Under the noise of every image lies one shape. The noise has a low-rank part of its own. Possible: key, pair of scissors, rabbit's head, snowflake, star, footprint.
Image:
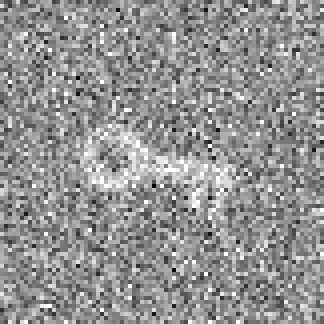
key
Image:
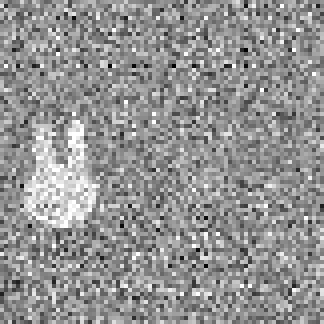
rabbit's head
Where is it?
middle left
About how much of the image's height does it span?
a third
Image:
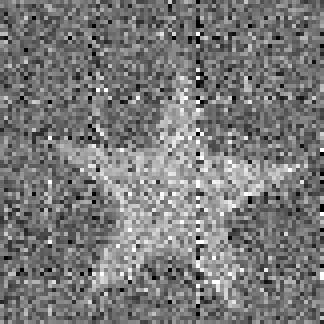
star
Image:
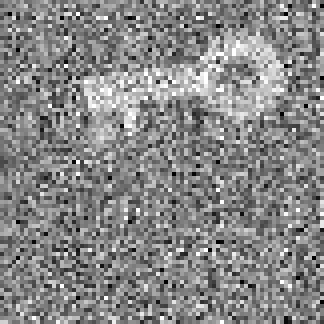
key
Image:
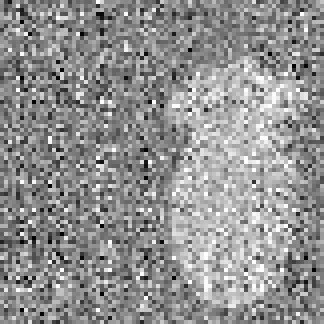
footprint
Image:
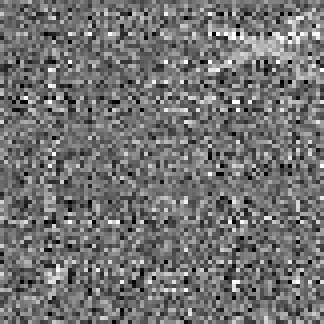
pair of scissors
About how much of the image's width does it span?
a third
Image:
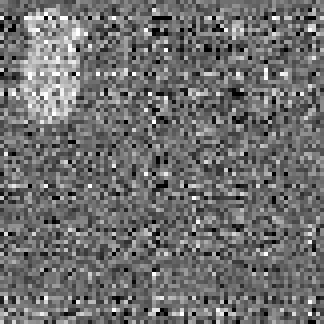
footprint
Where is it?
top left
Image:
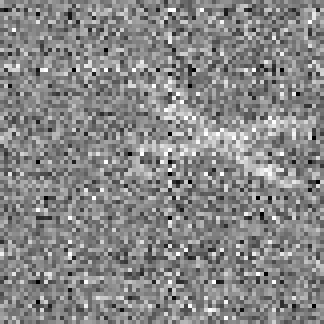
pair of scissors
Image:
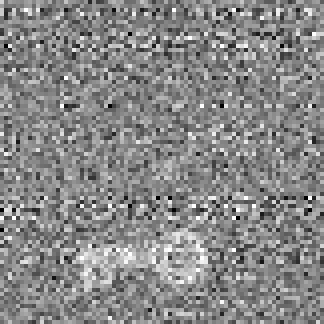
key
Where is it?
bottom middle
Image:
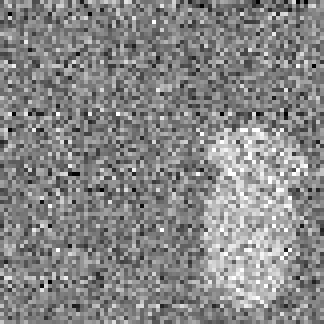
footprint
